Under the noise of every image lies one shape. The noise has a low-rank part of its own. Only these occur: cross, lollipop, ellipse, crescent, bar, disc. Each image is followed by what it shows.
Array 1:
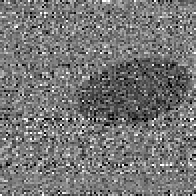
dark ellipse
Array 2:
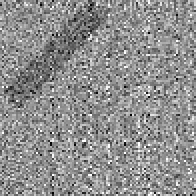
dark bar
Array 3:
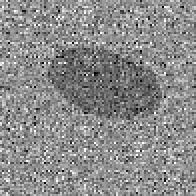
dark ellipse
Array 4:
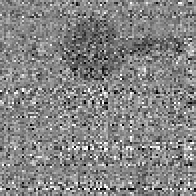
dark lollipop
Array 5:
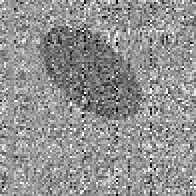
dark ellipse
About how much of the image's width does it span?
half
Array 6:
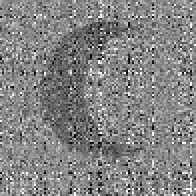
dark crescent
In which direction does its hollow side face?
right
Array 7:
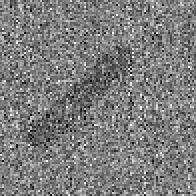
dark bar
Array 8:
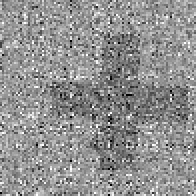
dark cross
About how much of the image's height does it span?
two thirds
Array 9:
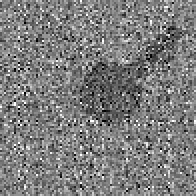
dark lollipop
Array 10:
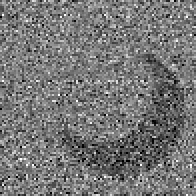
dark crescent
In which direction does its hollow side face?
up and left
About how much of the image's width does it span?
two thirds
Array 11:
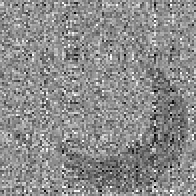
dark crescent
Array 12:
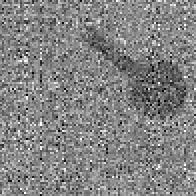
dark lollipop
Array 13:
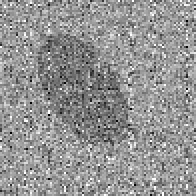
dark ellipse
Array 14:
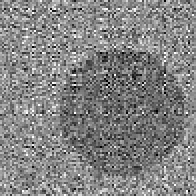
dark disc
